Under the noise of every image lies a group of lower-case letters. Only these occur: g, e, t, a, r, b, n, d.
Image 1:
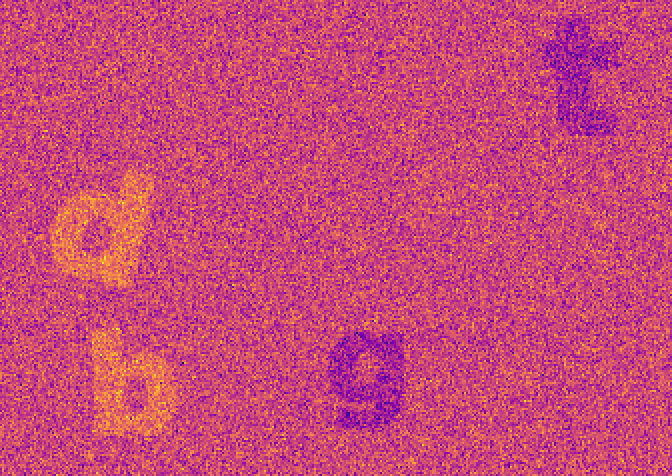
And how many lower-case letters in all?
4
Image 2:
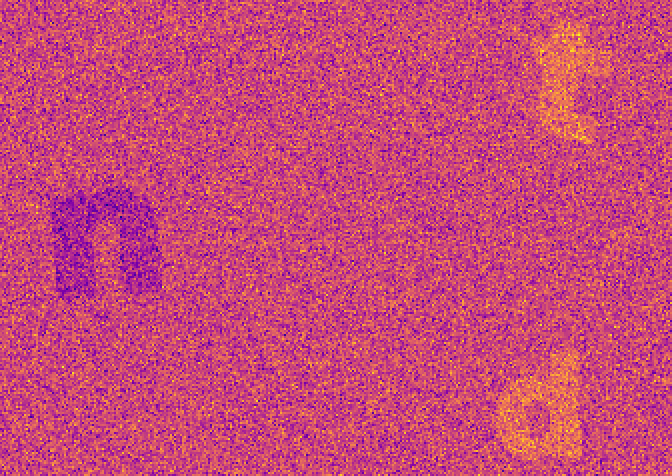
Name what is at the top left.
nothing
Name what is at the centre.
nothing
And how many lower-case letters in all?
3
